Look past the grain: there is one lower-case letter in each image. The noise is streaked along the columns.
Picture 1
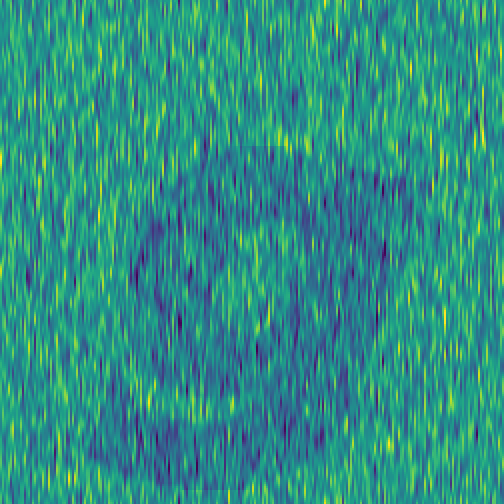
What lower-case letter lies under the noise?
g
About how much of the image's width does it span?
two thirds
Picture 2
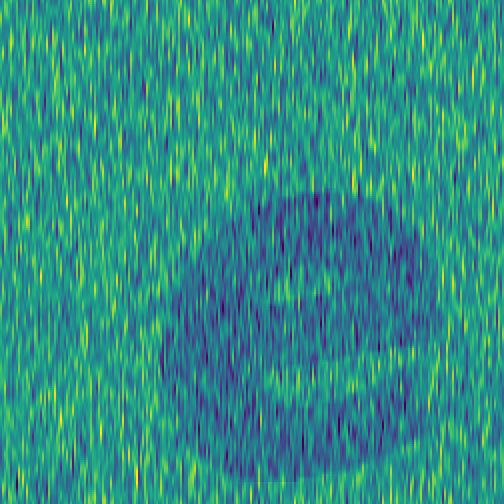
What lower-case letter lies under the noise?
e
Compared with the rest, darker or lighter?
darker
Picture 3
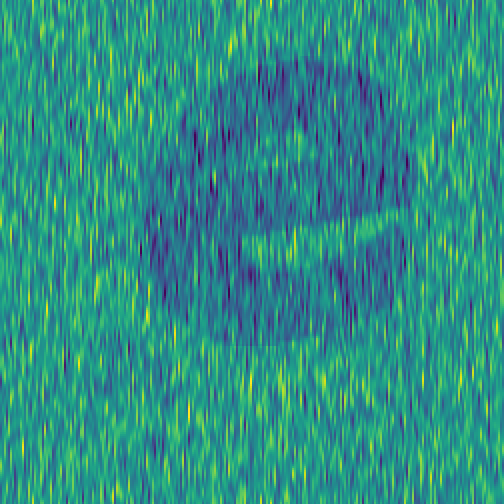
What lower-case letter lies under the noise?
e
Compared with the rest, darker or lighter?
darker
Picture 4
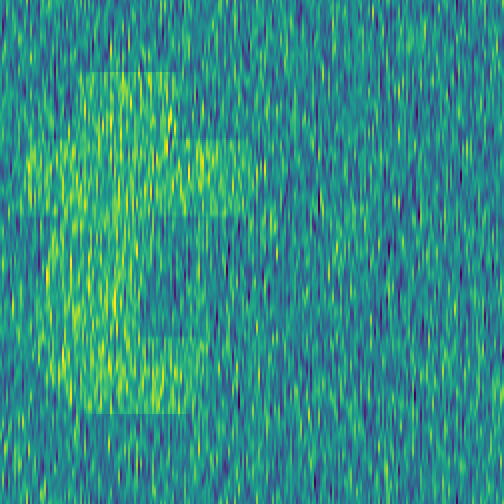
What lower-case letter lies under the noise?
t
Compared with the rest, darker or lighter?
lighter
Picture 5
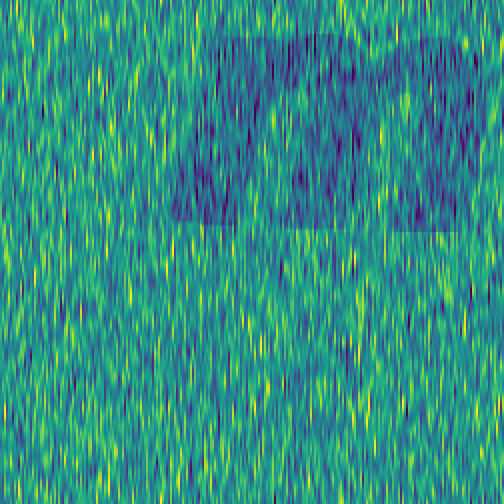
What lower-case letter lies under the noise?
m
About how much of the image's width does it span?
two thirds
